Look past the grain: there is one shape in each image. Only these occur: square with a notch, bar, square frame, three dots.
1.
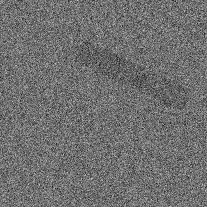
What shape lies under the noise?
bar
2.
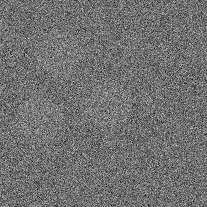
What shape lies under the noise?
three dots
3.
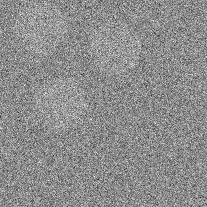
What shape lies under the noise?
three dots
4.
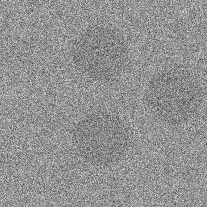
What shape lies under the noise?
three dots
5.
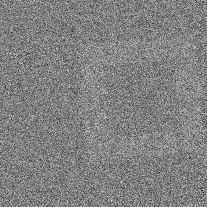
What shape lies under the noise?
square frame
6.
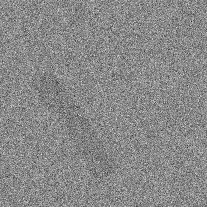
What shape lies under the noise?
bar
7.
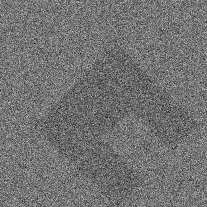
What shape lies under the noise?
square with a notch
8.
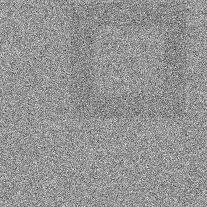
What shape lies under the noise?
square frame
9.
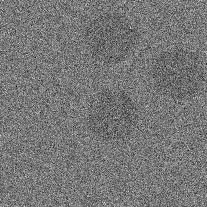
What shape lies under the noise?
three dots
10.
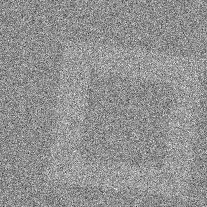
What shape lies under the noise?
square frame
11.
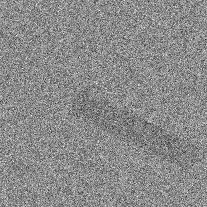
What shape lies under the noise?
bar
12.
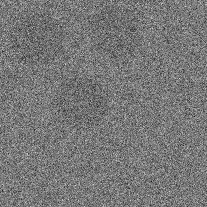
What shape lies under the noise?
three dots
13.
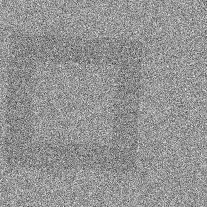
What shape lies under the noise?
square frame
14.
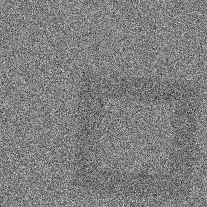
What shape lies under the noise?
square frame
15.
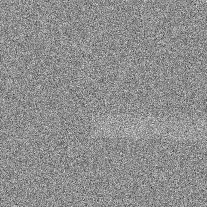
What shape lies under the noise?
bar
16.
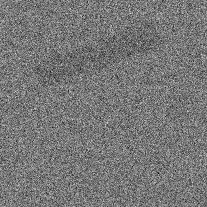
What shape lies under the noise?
bar
